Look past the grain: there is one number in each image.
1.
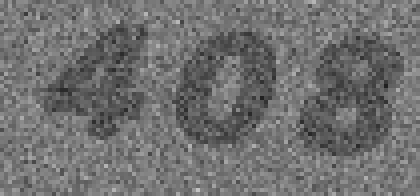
408
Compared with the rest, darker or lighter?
darker
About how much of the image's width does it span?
nearly all
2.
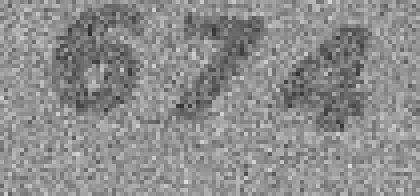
674
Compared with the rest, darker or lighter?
darker
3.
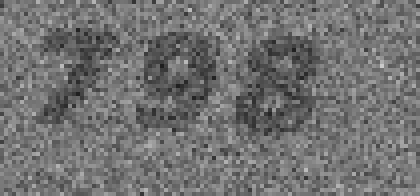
798
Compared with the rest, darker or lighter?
darker
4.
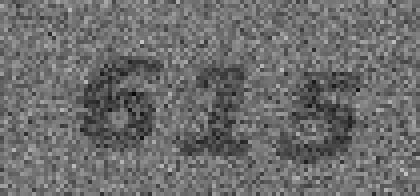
615
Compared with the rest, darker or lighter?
darker
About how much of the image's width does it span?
two thirds
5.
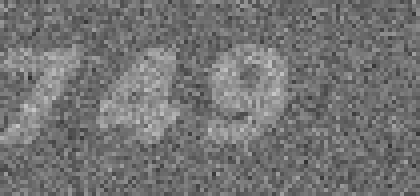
749
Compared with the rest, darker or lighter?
lighter
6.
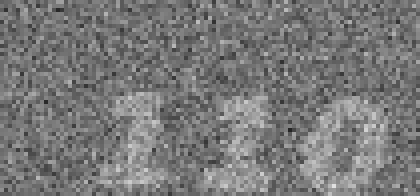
110
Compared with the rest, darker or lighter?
lighter
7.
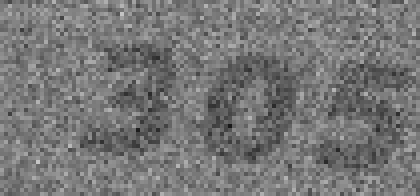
305
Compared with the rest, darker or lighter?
darker
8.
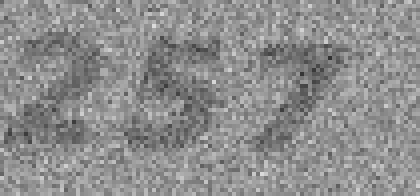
257
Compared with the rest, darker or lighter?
darker
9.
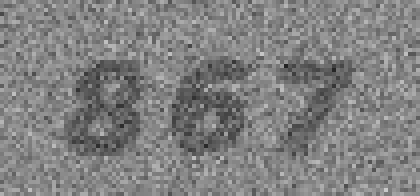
867
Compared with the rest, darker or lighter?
darker
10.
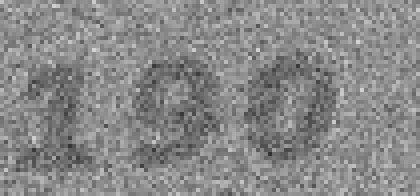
190
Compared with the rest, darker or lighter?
darker
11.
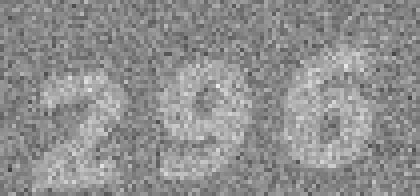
296
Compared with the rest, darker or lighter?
lighter
